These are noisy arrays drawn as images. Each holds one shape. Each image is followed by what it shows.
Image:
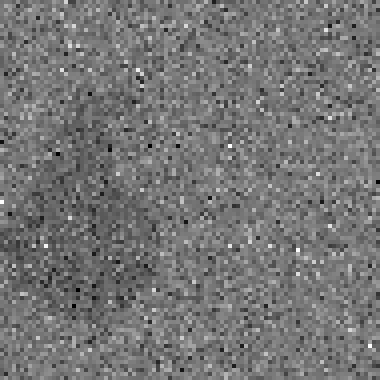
pear
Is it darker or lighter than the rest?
darker
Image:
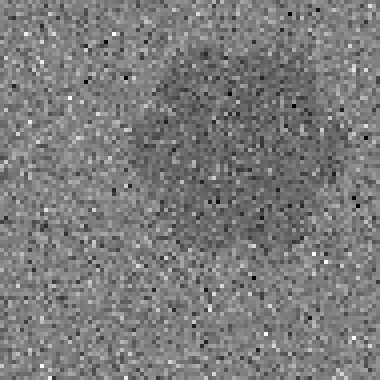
flower
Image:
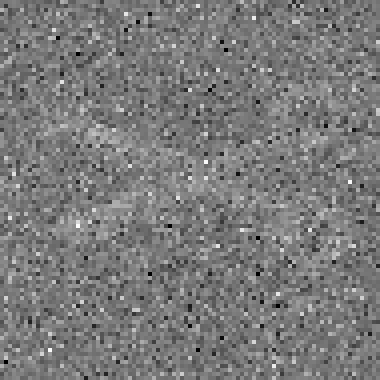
pair of scissors
